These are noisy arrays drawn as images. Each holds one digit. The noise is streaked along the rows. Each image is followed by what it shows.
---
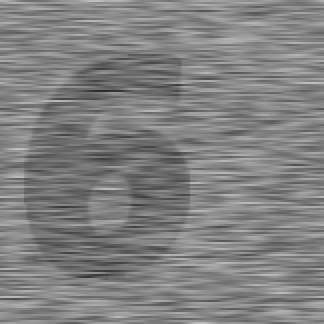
6
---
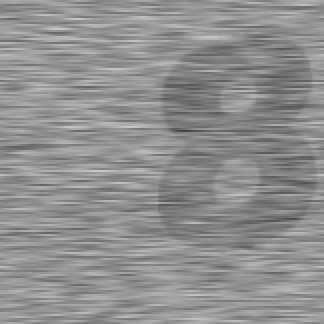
8
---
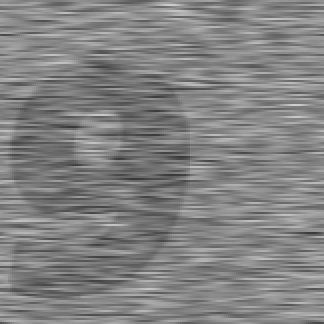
9
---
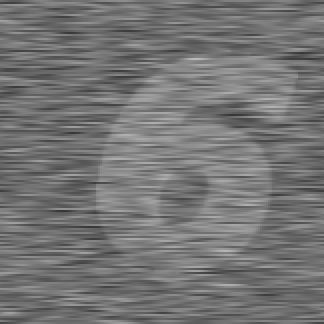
6
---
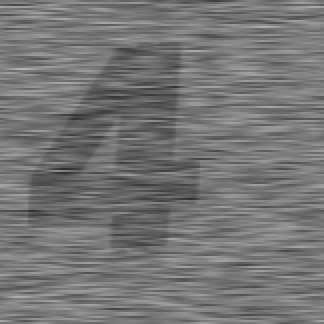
4
